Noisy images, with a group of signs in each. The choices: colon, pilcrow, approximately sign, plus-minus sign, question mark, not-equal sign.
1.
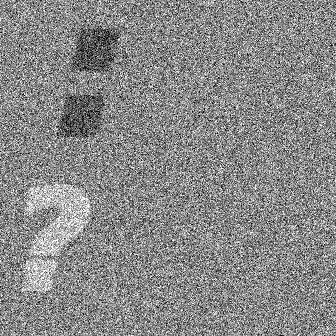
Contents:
top left: dark colon; bottom left: light question mark
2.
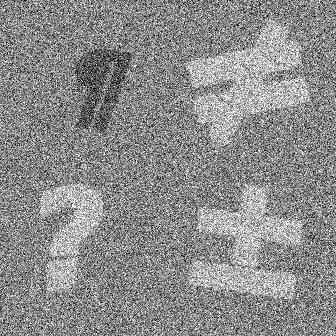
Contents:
top left: dark pilcrow; top right: light not-equal sign; bottom left: light question mark; bottom right: light plus-minus sign
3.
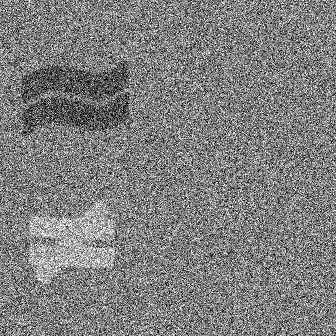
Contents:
top left: dark approximately sign; bottom left: light not-equal sign
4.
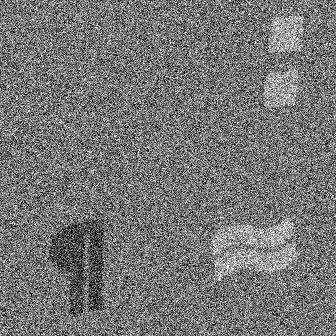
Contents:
top right: light colon; bottom left: dark pilcrow; bottom right: light approximately sign
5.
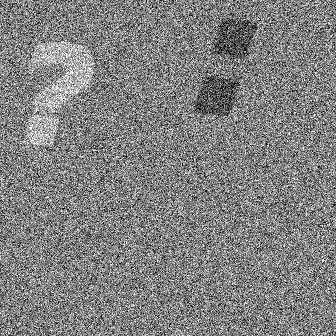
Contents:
top left: light question mark; top right: dark colon
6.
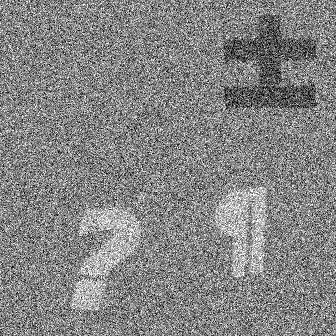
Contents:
top right: dark plus-minus sign; bottom left: light question mark; bottom right: light pilcrow
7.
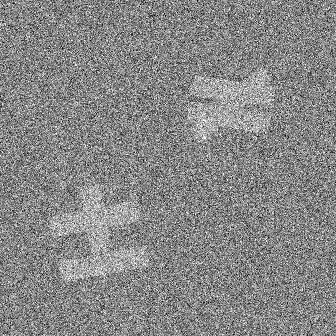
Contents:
top right: light not-equal sign; bottom left: light plus-minus sign
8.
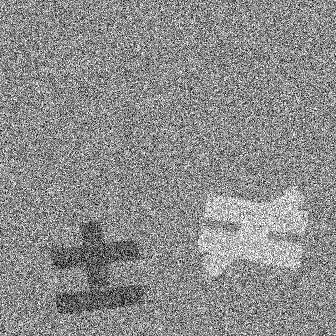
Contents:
bottom left: dark plus-minus sign; bottom right: light not-equal sign
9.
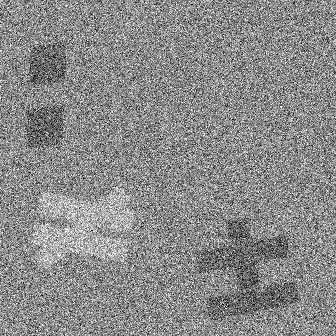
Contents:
top left: dark colon; bottom left: light not-equal sign; bottom right: dark plus-minus sign
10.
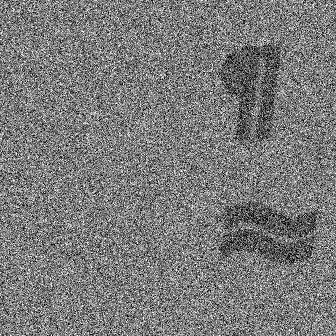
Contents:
top right: dark pilcrow; bottom right: dark approximately sign
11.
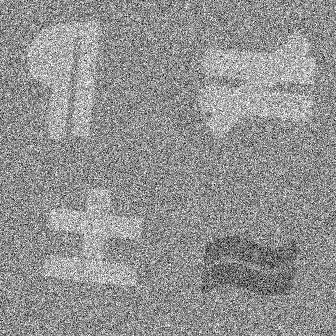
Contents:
top left: light pilcrow; top right: light not-equal sign; bottom left: light plus-minus sign; bottom right: dark approximately sign
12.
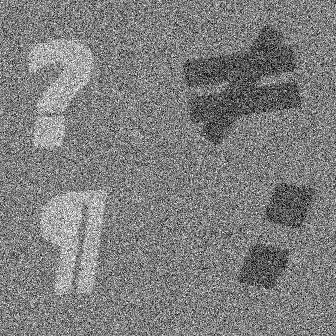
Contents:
top left: light question mark; top right: dark not-equal sign; bottom left: light pilcrow; bottom right: dark colon
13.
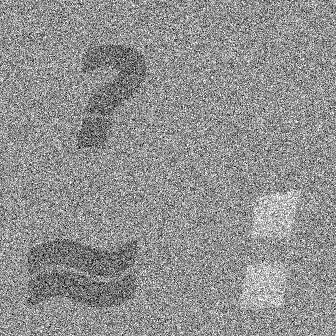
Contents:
top left: dark question mark; bottom left: dark approximately sign; bottom right: light colon
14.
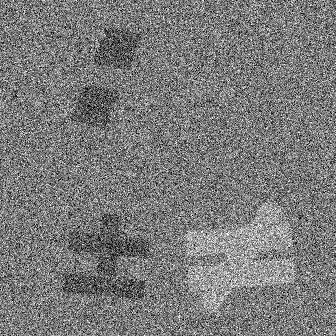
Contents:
top left: dark colon; bottom left: dark plus-minus sign; bottom right: light not-equal sign
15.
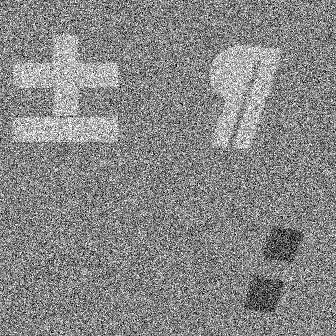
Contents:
top left: light plus-minus sign; top right: light pilcrow; bottom right: dark colon
